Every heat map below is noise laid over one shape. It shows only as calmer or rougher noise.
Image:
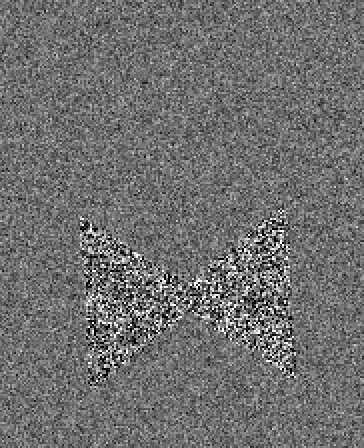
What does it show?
rough bow tie
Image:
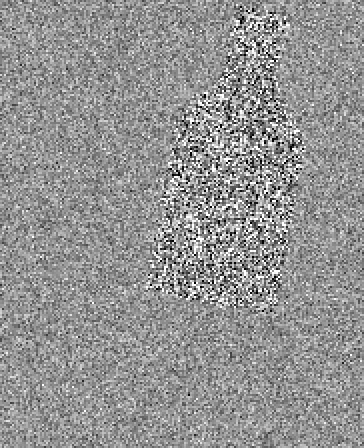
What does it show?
rough bottle
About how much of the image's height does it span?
two thirds
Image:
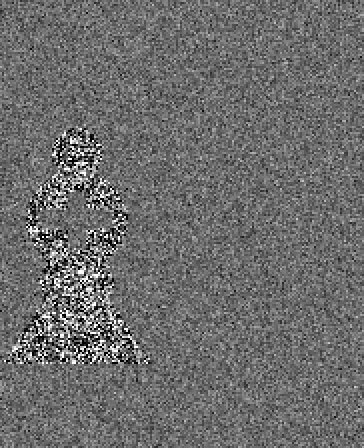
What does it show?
rough chess bishop
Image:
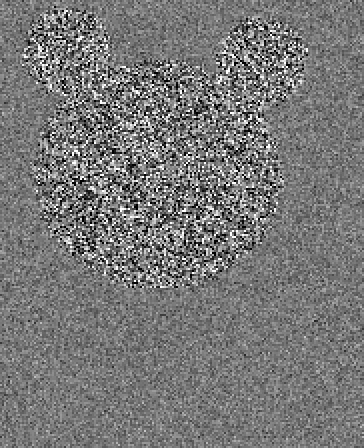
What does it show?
rough bear's head
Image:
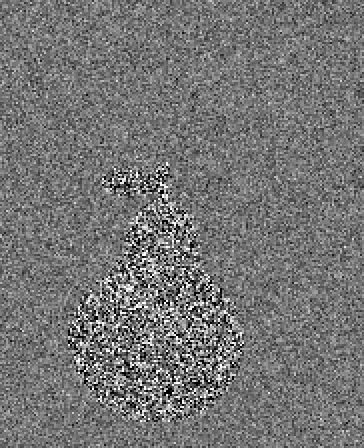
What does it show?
rough pear
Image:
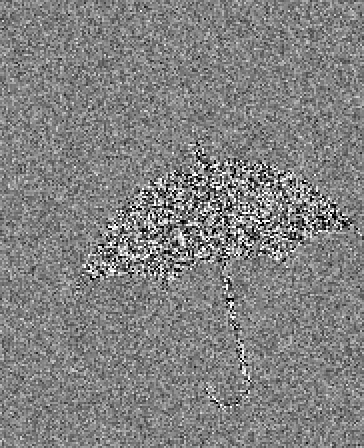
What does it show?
rough umbrella
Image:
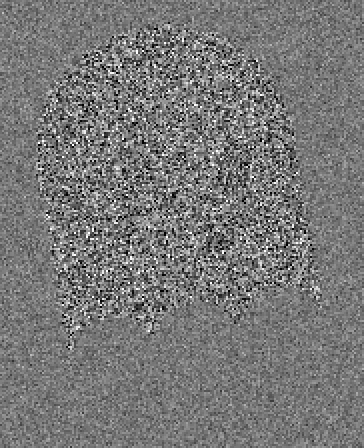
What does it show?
rough ghost
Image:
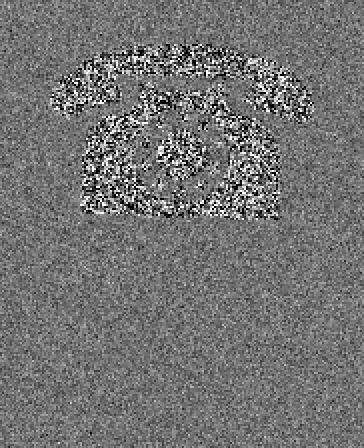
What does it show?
rough telephone
